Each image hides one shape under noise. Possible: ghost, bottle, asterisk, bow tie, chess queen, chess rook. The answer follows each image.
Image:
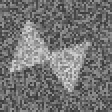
light bow tie
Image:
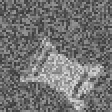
light chess rook
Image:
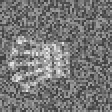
light chess queen
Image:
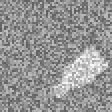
light bottle
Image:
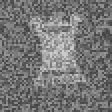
light chess rook
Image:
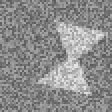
light bow tie
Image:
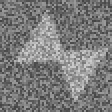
light bow tie
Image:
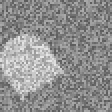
light ghost
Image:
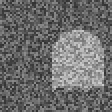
light ghost
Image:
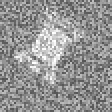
light chess rook
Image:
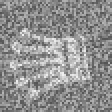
light chess queen
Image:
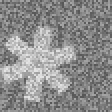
light asterisk
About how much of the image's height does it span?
two thirds
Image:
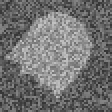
light ghost
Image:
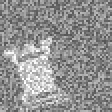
light chess rook
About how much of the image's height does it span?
two thirds
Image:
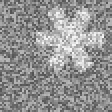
light asterisk
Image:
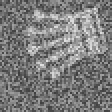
light chess queen
